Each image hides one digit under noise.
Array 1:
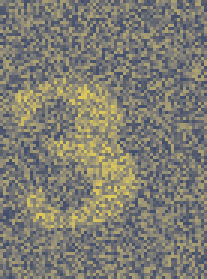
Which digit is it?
3
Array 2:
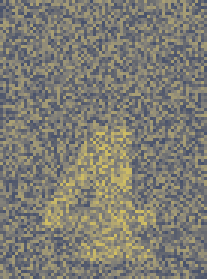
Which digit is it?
4
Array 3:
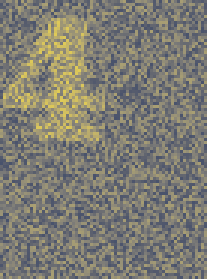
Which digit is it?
4
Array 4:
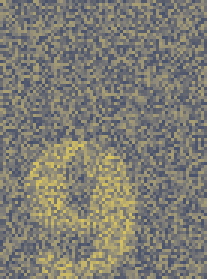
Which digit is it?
9
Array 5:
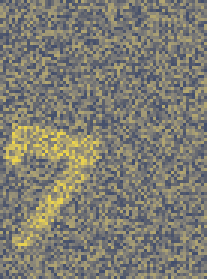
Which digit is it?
7
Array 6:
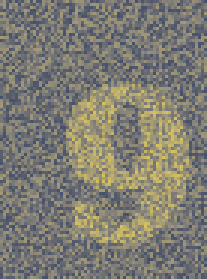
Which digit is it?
9
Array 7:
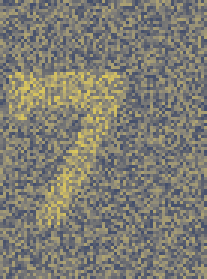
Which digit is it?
7
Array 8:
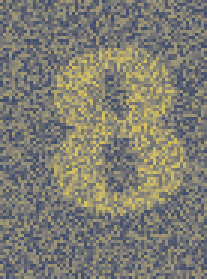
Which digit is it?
8
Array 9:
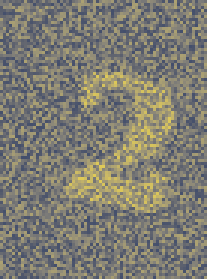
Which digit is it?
2
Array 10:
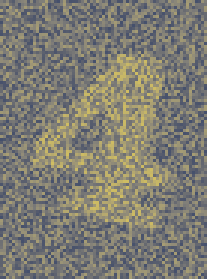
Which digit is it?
4
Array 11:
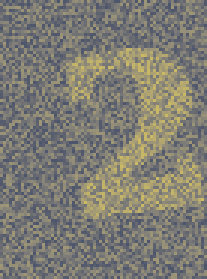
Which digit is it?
2
